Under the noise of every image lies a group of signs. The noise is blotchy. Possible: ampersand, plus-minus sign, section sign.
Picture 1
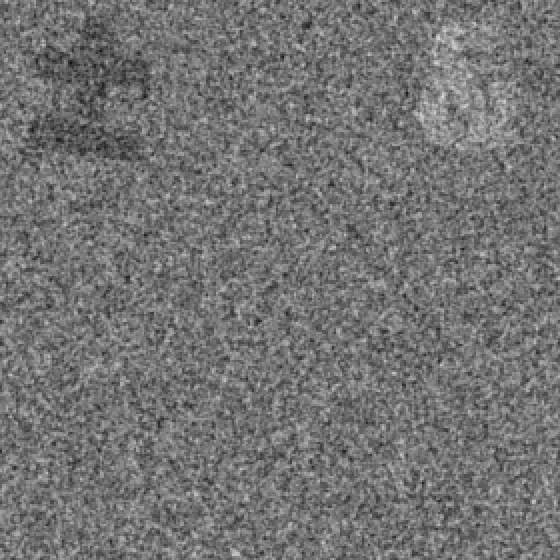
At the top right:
ampersand
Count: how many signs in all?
2
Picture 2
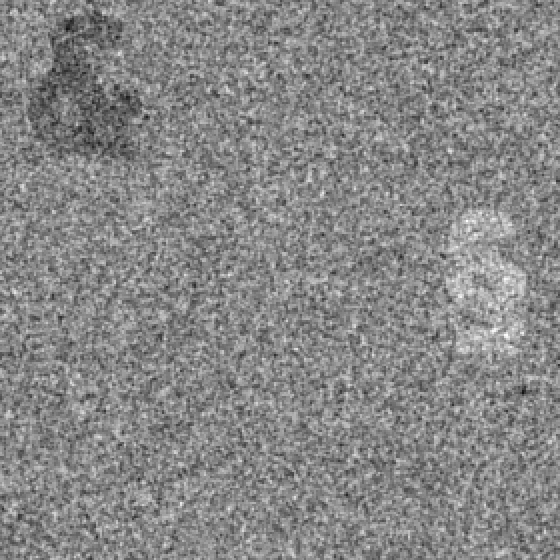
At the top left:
ampersand
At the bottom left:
nothing
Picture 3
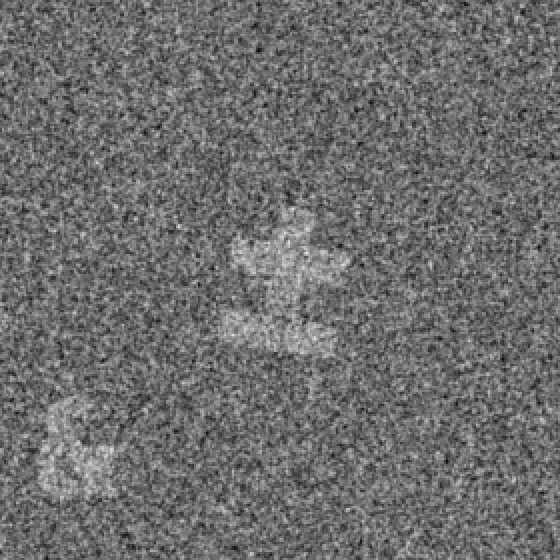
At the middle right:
nothing
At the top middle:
nothing
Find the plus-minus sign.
centre
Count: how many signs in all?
2
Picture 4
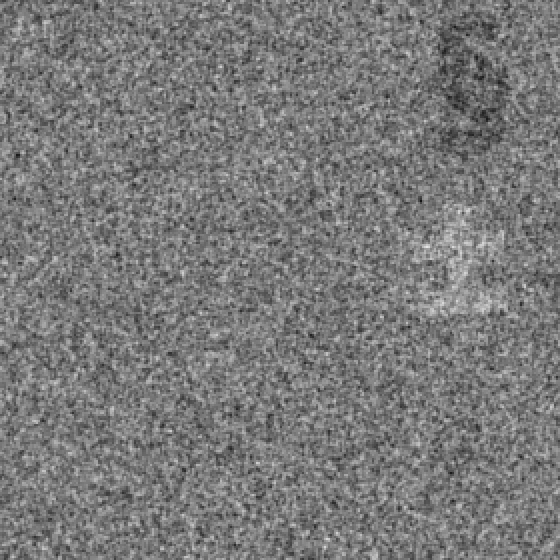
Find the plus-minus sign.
middle right
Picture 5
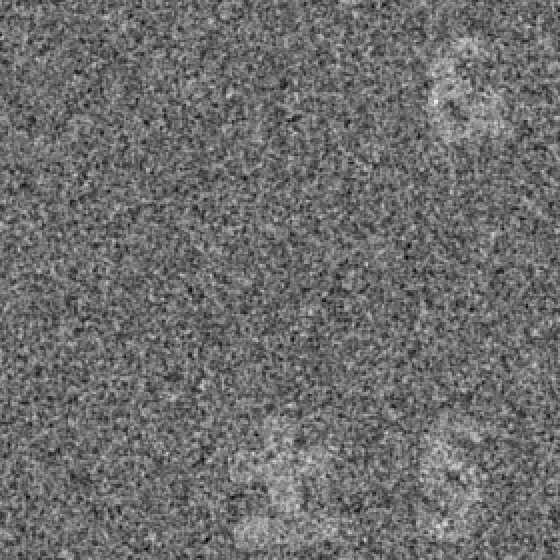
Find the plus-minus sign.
bottom middle
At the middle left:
nothing
